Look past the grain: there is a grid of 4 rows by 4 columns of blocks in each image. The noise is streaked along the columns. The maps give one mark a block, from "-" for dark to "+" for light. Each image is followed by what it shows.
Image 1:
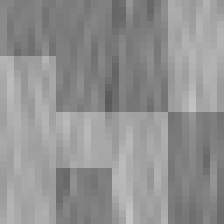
- - - +
+ - - +
+ + + -
+ - + -
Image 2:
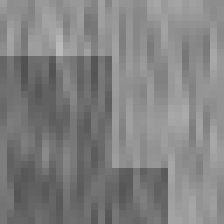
+ + + +
- - + +
- - + +
- - - +
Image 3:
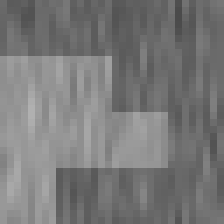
- - - -
+ + - -
+ + + -
+ - - -
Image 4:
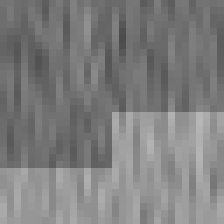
- - - -
- - - -
- - + +
+ + + +
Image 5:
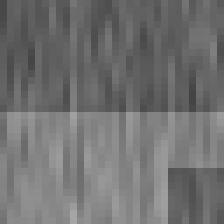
- - - -
- - - -
+ + + +
+ + + -
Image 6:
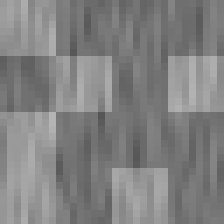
+ - - -
- + - +
+ - - -
+ - + -
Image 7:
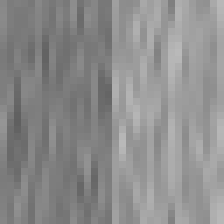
- - + +
- - + +
- - + +
- - + +
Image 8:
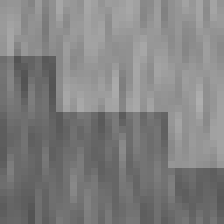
+ + + +
- + + +
- - - +
- - - -
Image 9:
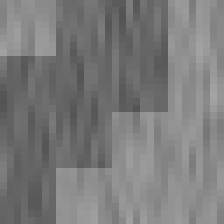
+ - - +
- - - +
- - + +
- + + +
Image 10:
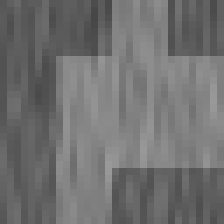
- - + -
- + + +
- + + +
- + - -
